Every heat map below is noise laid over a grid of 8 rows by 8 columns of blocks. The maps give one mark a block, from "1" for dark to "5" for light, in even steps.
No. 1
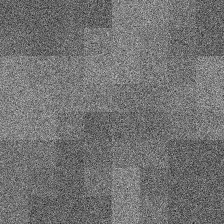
1 1 1 1 5 5 3 1
2 1 2 4 5 4 2 1
5 4 4 5 5 4 3 5
5 5 4 4 3 3 4 5
5 5 3 1 2 2 3 4
3 3 1 2 3 3 1 1
3 2 1 3 5 2 1 1
3 1 1 1 5 3 1 1
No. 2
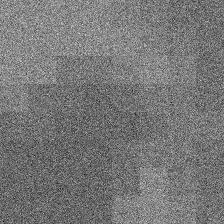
5 5 5 5 4 3 2 2
5 5 5 5 5 4 3 2
5 5 3 3 4 5 4 2
4 2 2 1 2 3 3 2
2 2 1 1 1 2 3 3
1 1 1 1 2 3 3 2
1 1 1 1 2 5 3 2
1 1 1 1 4 5 4 2
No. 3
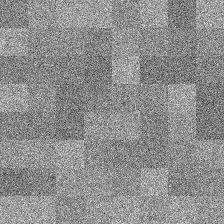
2 4 5 5 3 5 1 5
5 3 3 2 4 3 2 3
2 2 2 1 5 1 1 2
5 3 1 2 3 3 5 1
2 2 1 4 4 2 4 1
4 4 5 3 2 2 3 4
1 2 4 4 3 5 2 3
5 5 3 4 5 4 5 4
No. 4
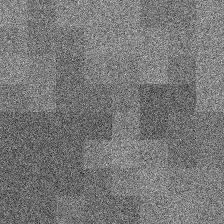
5 3 5 5 5 3 3 5
4 3 3 5 5 5 4 5
5 4 2 4 4 5 3 5
3 4 2 2 3 1 1 5
1 1 1 1 4 1 2 3
1 1 1 4 5 4 2 3
1 1 1 2 4 5 4 4
1 1 3 2 2 4 5 4
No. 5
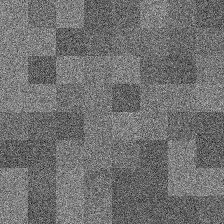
5 3 5 1 2 5 3 1
5 5 1 2 3 3 2 3
5 1 5 4 5 2 1 4
5 5 3 4 1 4 4 5
3 2 1 4 5 4 2 1
1 1 4 4 3 1 5 1
5 2 5 3 1 1 5 5
5 1 5 4 1 1 1 2
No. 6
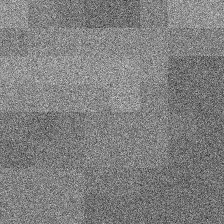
5 3 2 1 1 3 5 5
3 4 4 4 4 4 3 3
5 5 5 5 5 4 1 1
4 4 4 4 5 3 1 1
2 1 2 3 3 3 2 1
1 2 2 3 3 3 1 1
3 3 3 2 2 1 1 1
3 3 3 1 1 1 1 1
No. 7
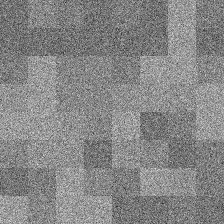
1 3 2 1 2 1 5 2
1 1 1 1 1 1 5 1
2 5 3 3 2 5 5 3
4 5 3 3 4 4 4 5
5 5 4 3 5 1 2 5
3 4 4 1 4 3 1 2
1 2 5 3 2 5 4 2
5 3 5 5 1 1 2 1
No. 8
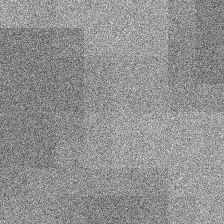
5 4 5 5 5 5 3 1
1 1 2 5 5 5 2 1
1 1 1 3 4 4 2 1
1 1 1 3 4 4 3 3
1 1 2 4 5 5 5 5
1 1 3 4 5 5 5 5
2 3 3 3 3 3 5 5
3 3 2 1 1 2 4 5
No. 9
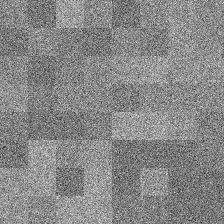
3 1 5 3 1 3 4 3
1 3 2 1 3 2 4 3
3 1 2 3 4 5 4 4
4 2 3 3 2 3 3 3
2 1 1 2 5 5 4 2
1 5 3 4 1 1 1 2
4 5 1 5 1 4 1 1
4 3 5 5 2 2 1 1
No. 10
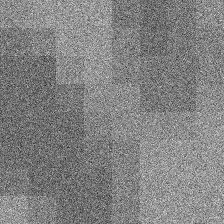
4 5 5 5 2 1 2 4
2 3 5 5 3 1 2 3
1 1 4 5 3 2 2 3
1 1 2 4 4 2 2 4
1 1 1 3 4 4 4 5
1 1 1 2 3 5 5 5
2 1 1 1 3 5 5 5
5 3 1 1 3 5 5 5
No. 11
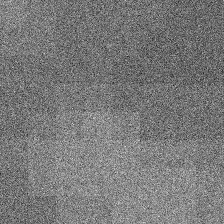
4 3 2 2 2 2 1 1
3 3 2 2 2 1 1 1
2 2 2 2 1 1 1 1
2 2 3 3 2 2 2 2
2 3 4 5 4 2 2 2
3 4 5 5 5 4 4 3
2 4 5 5 5 5 5 4
2 2 4 4 5 5 5 4
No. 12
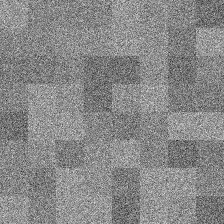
5 3 3 3 5 4 3 1
3 3 4 4 5 4 2 5
2 2 3 1 1 4 1 3
3 5 4 1 4 5 2 2
1 5 5 3 2 3 5 5
3 4 2 4 5 3 1 2
3 2 5 4 2 5 5 3
5 3 5 5 1 5 4 1
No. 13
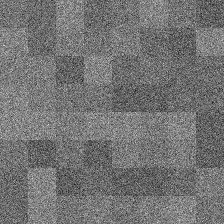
3 2 5 2 3 5 3 1
5 2 4 3 4 2 1 5
4 4 1 5 2 3 2 2
5 4 3 3 1 1 2 2
5 5 4 5 5 4 5 1
3 1 3 1 4 3 4 1
2 5 1 2 1 1 2 4
2 5 3 4 3 4 5 3
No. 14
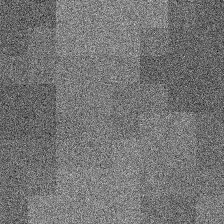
1 1 5 5 5 5 2 1
1 3 5 5 5 3 1 1
2 3 4 4 4 1 1 1
1 1 4 4 3 3 1 1
1 1 3 4 3 4 4 2
2 2 4 4 5 4 4 2
2 3 5 5 5 4 3 3
2 5 5 5 5 3 2 4
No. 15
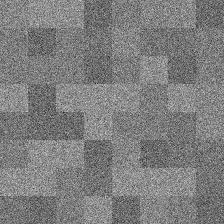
4 5 5 1 3 4 4 1
3 1 3 2 4 2 2 3
3 3 3 1 3 5 1 3
5 1 5 5 5 3 5 4
2 1 1 5 3 3 2 4
3 5 5 1 4 1 2 2
5 5 3 2 5 5 5 2
2 1 3 5 1 4 3 1
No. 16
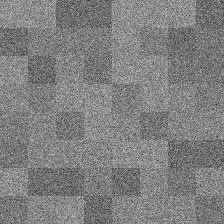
5 5 1 1 5 5 5 1
1 3 3 3 5 3 1 2
5 1 4 2 5 5 2 2
4 3 5 5 3 5 4 3
3 4 2 5 4 2 4 4
2 4 4 4 5 5 1 1
5 1 1 3 1 4 2 4
2 4 5 1 4 4 4 2
